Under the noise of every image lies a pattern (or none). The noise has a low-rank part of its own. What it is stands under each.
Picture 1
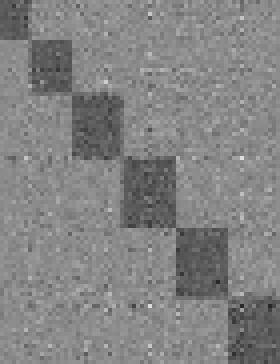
blocks along the diagonal
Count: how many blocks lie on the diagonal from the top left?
6
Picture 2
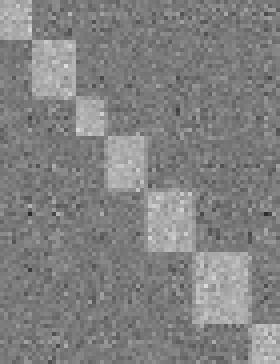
blocks along the diagonal
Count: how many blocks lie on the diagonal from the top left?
7
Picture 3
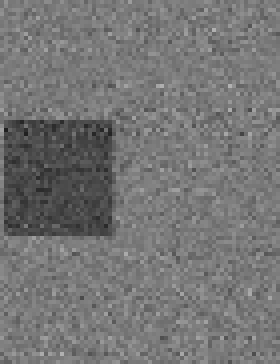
one block
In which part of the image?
middle left
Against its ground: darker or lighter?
darker
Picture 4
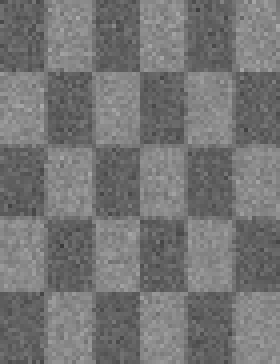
a checkerboard
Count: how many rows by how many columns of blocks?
5 by 6
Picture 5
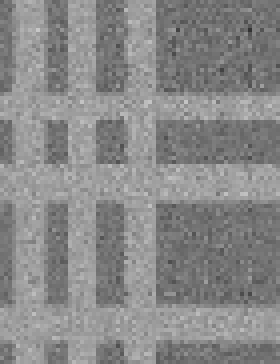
bands of rows crossing bands of columns
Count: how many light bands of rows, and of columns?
3 and 3
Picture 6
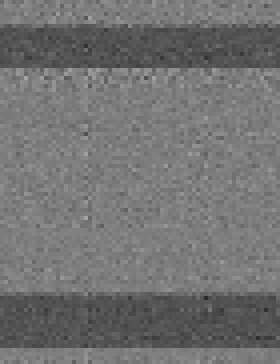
bands of rows
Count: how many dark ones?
2
